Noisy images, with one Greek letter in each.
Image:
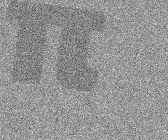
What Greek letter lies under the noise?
pi
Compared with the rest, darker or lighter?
darker
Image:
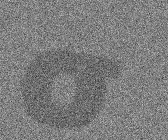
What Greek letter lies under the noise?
sigma
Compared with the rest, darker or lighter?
darker
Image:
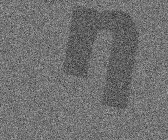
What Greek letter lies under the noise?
eta
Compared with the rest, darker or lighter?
darker
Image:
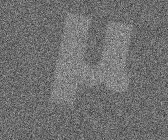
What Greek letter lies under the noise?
mu
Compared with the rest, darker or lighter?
lighter
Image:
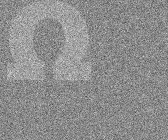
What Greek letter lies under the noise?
omega
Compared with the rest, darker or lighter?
lighter
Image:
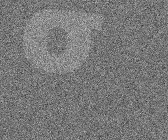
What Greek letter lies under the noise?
sigma
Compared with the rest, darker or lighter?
lighter
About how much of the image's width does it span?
half
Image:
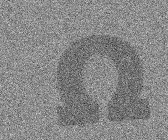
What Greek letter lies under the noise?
omega
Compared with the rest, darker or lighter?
darker
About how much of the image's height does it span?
two thirds
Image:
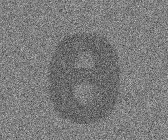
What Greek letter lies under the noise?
theta
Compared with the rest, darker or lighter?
darker
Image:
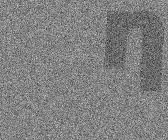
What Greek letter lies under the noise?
eta
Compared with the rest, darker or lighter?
darker
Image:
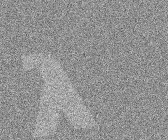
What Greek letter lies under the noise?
lambda
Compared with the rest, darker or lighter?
lighter
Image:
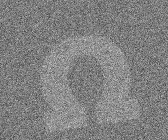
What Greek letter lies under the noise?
omega
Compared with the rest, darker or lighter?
lighter
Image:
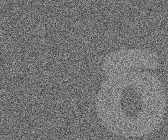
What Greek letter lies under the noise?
delta
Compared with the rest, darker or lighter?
lighter
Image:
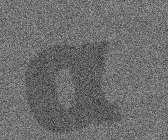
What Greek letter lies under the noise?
alpha
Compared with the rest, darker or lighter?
darker
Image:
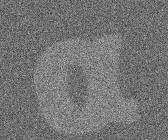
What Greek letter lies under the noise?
alpha
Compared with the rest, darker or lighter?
lighter
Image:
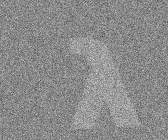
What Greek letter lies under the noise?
lambda
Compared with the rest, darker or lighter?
lighter
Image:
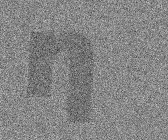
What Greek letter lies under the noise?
eta
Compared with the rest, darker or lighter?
darker
